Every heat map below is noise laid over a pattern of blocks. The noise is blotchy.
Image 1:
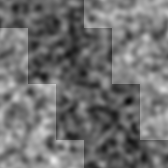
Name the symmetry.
the same after a half turn
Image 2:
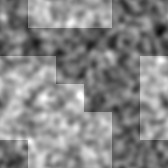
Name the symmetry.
mirrored about the diagonal from the bottom left
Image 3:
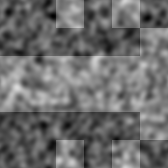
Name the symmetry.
top and bottom mirror each other
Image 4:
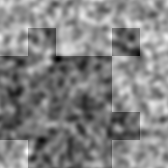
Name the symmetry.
mirrored about the diagonal from the bottom left
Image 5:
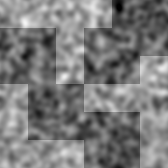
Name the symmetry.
mirrored about the diagonal from the bottom left
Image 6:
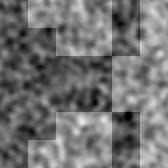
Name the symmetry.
top and bottom mirror each other
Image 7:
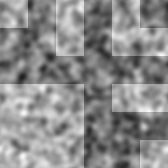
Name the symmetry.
mirrored about the diagonal from the bottom left
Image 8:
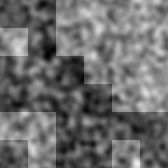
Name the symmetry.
mirrored about the diagonal from the bottom left
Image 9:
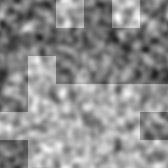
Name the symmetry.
no symmetry
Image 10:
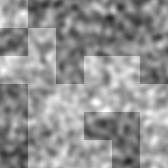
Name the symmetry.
no symmetry
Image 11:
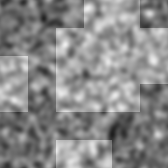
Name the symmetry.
mirrored about the diagonal from the bottom left
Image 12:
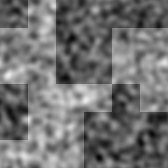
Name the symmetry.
no symmetry
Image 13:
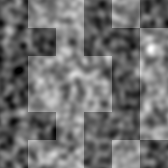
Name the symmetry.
top and bottom mirror each other
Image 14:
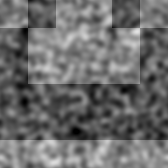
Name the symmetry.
left and right mirror each other
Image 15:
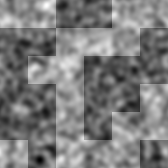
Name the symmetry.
no symmetry
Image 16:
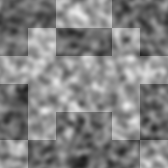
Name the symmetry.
left and right mirror each other
